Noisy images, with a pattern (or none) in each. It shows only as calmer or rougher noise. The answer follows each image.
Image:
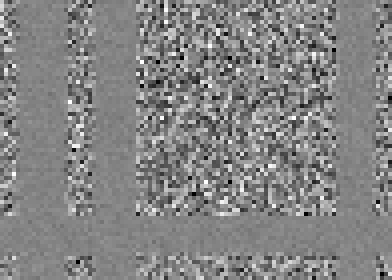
bands of rows crossing bands of columns
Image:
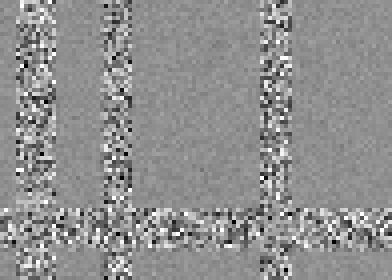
bands of rows crossing bands of columns
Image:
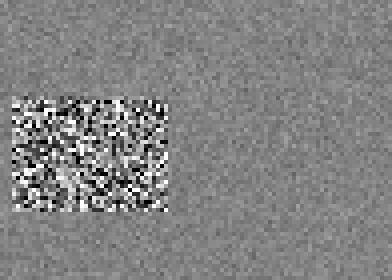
one block
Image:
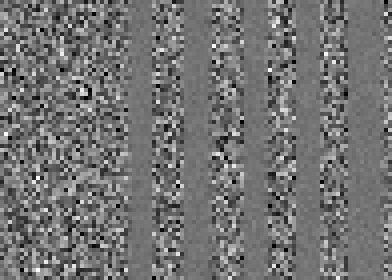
bands of columns
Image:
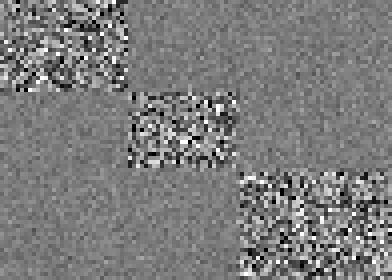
blocks along the diagonal
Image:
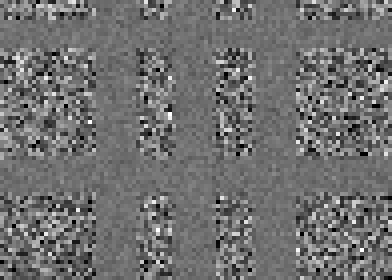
bands of rows crossing bands of columns
